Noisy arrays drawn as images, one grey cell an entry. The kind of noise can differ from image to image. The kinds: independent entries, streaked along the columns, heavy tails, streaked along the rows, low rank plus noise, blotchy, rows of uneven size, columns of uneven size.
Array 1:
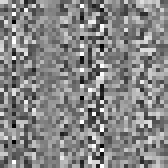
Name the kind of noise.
columns of uneven size
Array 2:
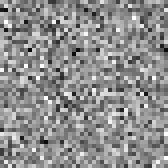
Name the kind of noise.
independent entries
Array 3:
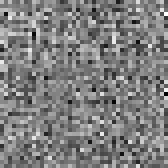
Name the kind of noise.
low rank plus noise
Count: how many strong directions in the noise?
five to eight
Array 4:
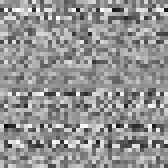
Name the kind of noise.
rows of uneven size
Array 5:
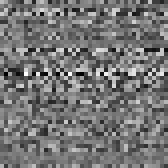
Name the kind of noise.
rows of uneven size
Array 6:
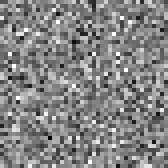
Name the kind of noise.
independent entries
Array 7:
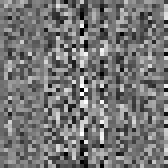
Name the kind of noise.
columns of uneven size
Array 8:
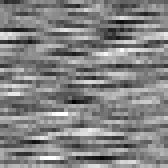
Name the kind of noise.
streaked along the rows
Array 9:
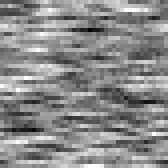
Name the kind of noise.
streaked along the rows
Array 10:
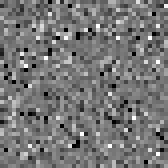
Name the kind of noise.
heavy tails
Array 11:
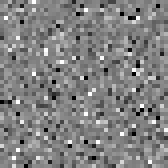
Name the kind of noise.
heavy tails
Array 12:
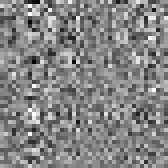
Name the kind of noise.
low rank plus noise
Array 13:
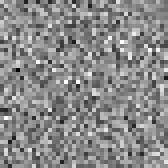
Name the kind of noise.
independent entries
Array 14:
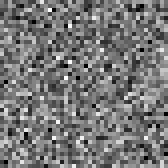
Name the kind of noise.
independent entries
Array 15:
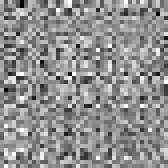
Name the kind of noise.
low rank plus noise
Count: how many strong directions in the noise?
two
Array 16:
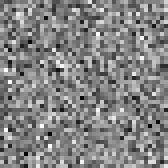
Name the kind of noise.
independent entries
